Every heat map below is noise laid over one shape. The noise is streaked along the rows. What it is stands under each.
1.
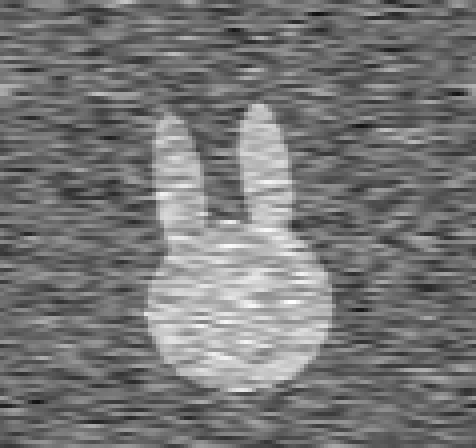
rabbit's head
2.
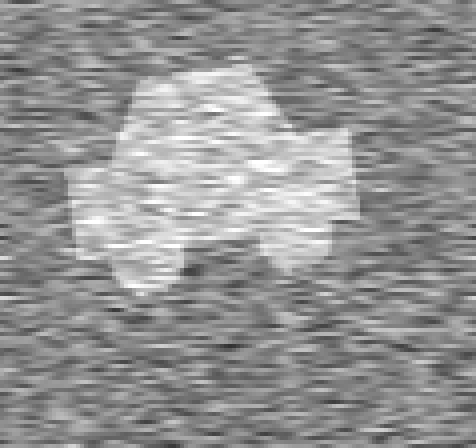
car
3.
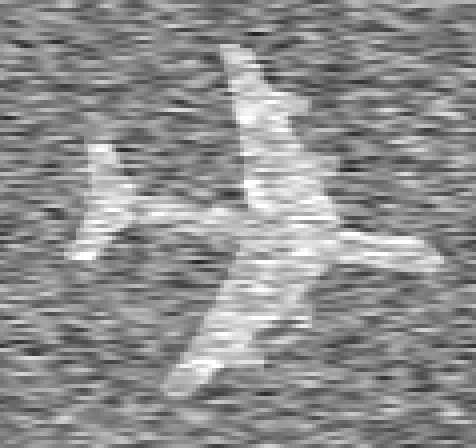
airplane
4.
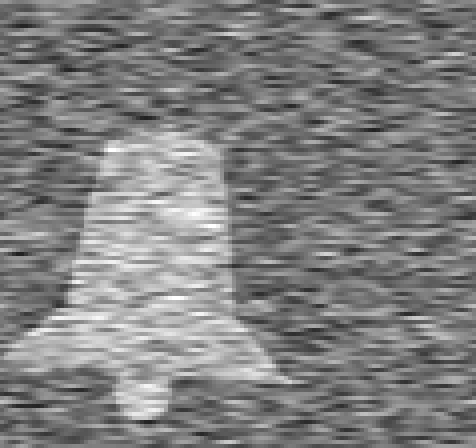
bell
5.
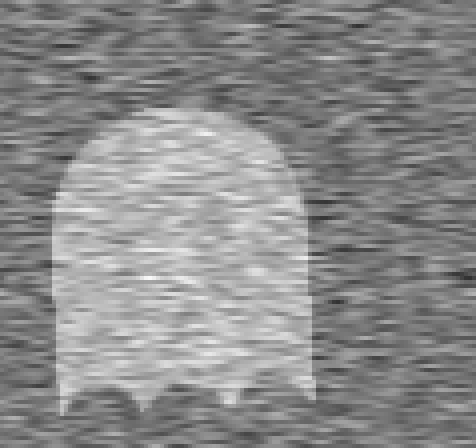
ghost
